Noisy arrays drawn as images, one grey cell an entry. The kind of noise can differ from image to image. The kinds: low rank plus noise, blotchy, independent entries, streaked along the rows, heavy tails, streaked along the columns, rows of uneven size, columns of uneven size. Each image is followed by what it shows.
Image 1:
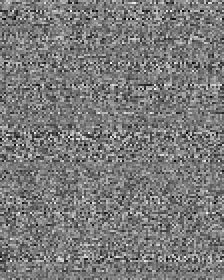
rows of uneven size
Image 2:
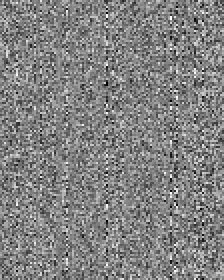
columns of uneven size
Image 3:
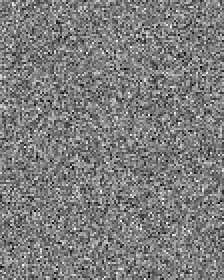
independent entries
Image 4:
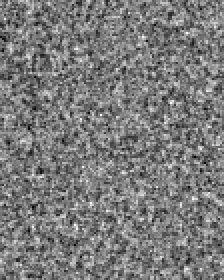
blotchy
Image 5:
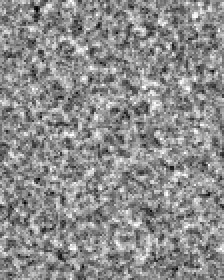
blotchy
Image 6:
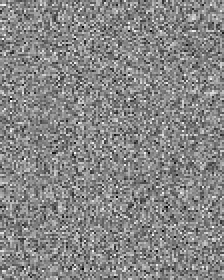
low rank plus noise
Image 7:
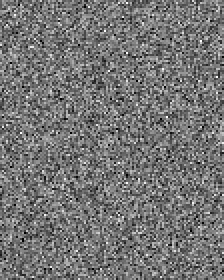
independent entries
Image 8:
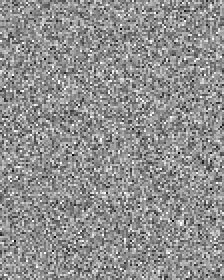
independent entries
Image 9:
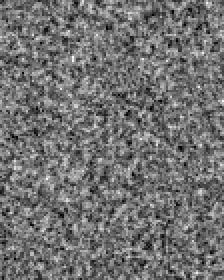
blotchy
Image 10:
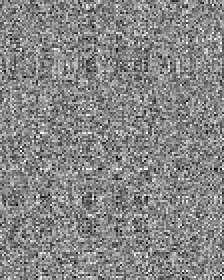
low rank plus noise
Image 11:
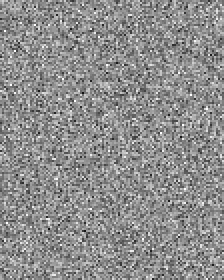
independent entries
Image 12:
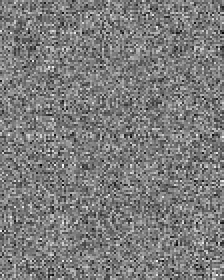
low rank plus noise
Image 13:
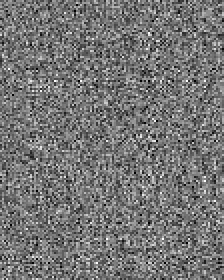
low rank plus noise
